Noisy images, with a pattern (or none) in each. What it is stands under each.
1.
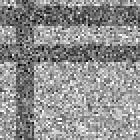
bands of rows crossing bands of columns
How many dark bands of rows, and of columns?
2 and 1
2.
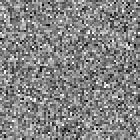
only noise
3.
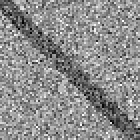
a diagonal band
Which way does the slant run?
top left to bottom right
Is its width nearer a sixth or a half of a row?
a sixth
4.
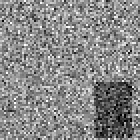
one block
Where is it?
bottom right
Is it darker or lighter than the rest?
darker
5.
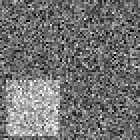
one block
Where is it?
bottom left
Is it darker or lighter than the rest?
lighter
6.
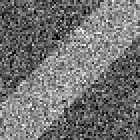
a diagonal band
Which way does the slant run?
bottom left to top right
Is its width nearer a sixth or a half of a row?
a half
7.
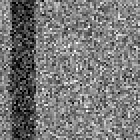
one band of columns
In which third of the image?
left
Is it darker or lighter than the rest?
darker
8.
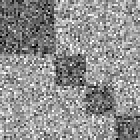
blocks along the diagonal
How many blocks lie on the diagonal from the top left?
4
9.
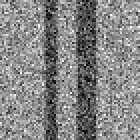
bands of columns
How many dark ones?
2
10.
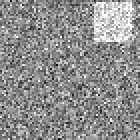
one block
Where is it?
top right
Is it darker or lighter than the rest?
lighter
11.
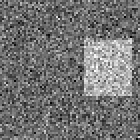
one block
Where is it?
middle right
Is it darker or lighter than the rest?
lighter
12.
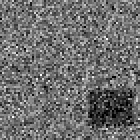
one block
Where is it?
bottom right
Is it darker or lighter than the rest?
darker
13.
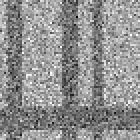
bands of rows crossing bands of columns
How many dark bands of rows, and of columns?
1 and 3
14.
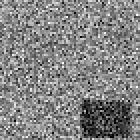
one block
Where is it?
bottom right
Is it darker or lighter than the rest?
darker
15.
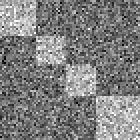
blocks along the diagonal
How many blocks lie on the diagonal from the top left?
4
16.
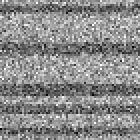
bands of rows
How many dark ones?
5
